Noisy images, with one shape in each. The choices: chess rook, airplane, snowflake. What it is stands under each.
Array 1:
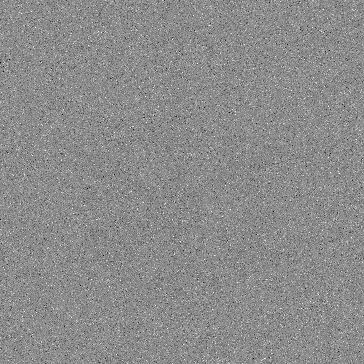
dark snowflake
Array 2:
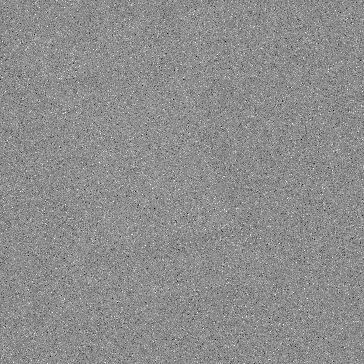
light chess rook
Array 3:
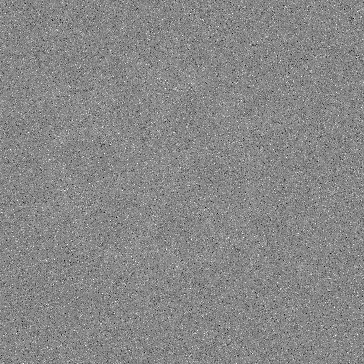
light snowflake
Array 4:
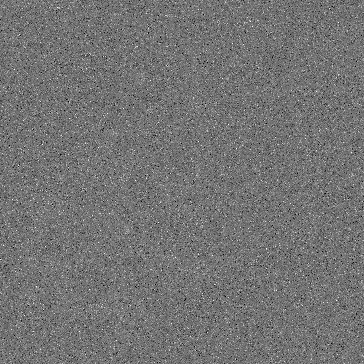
light snowflake
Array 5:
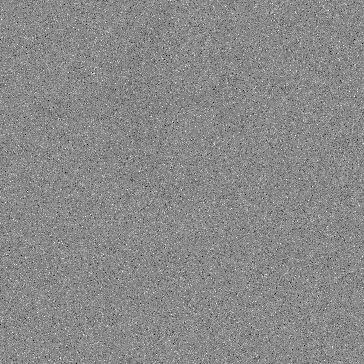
dark airplane
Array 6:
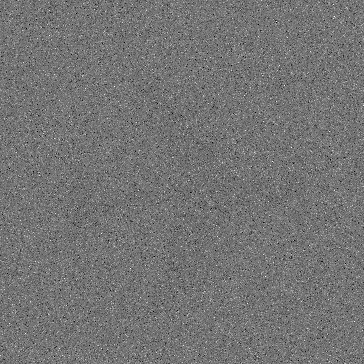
dark airplane
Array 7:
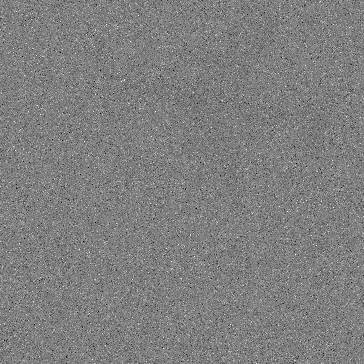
dark airplane
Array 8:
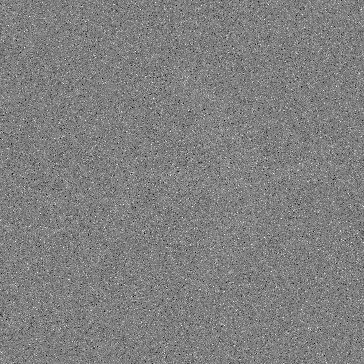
light airplane
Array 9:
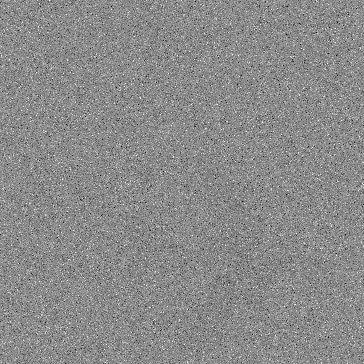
dark airplane
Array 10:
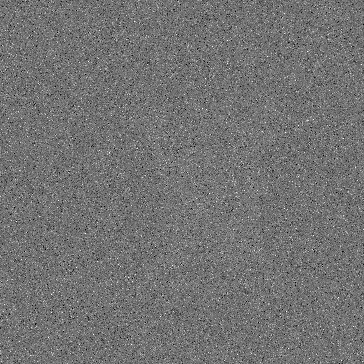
light chess rook
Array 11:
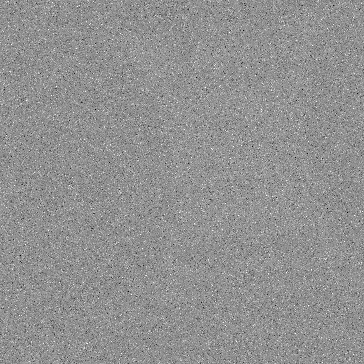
light chess rook
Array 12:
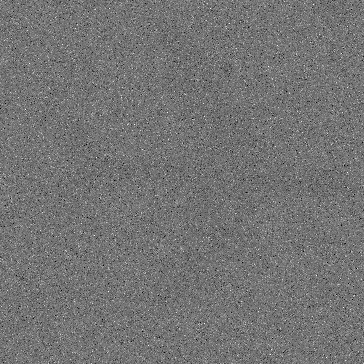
dark airplane
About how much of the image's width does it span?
nearly all
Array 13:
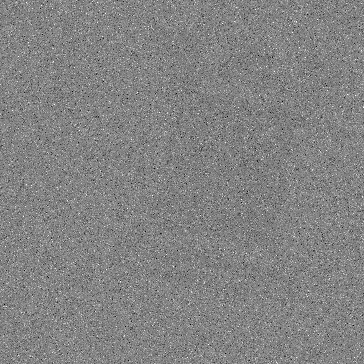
dark chess rook
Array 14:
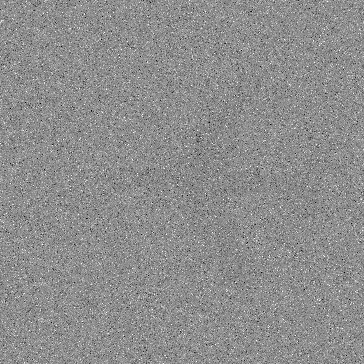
dark airplane
